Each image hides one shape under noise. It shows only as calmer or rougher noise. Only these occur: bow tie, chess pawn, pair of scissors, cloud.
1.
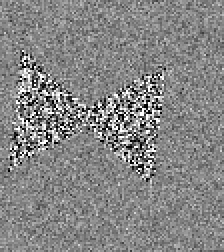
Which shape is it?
bow tie
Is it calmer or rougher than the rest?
rougher
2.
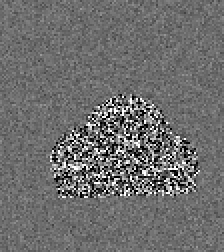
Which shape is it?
cloud
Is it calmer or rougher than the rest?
rougher
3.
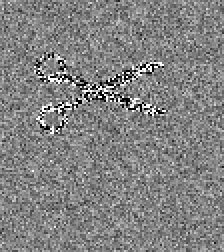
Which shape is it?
pair of scissors
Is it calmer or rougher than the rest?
rougher
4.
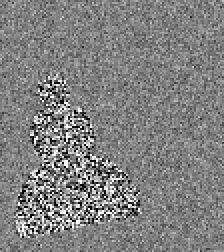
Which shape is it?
chess pawn
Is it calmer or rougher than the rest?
rougher
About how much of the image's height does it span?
two thirds
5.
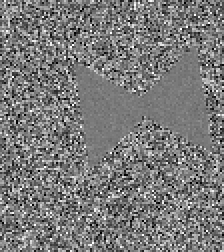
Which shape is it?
bow tie
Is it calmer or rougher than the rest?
calmer
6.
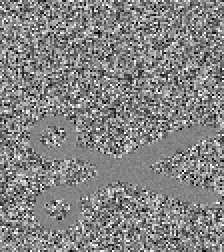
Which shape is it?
pair of scissors
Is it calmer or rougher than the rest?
calmer
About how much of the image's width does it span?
nearly all
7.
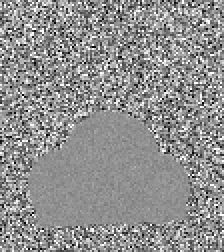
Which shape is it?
cloud
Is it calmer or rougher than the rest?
calmer
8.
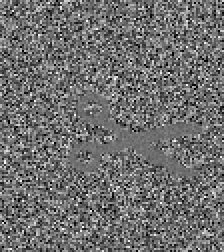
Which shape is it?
pair of scissors
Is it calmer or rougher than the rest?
calmer
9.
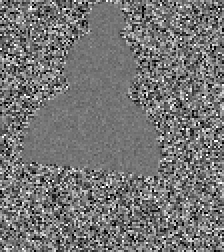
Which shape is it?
chess pawn
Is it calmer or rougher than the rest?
calmer
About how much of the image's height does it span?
two thirds
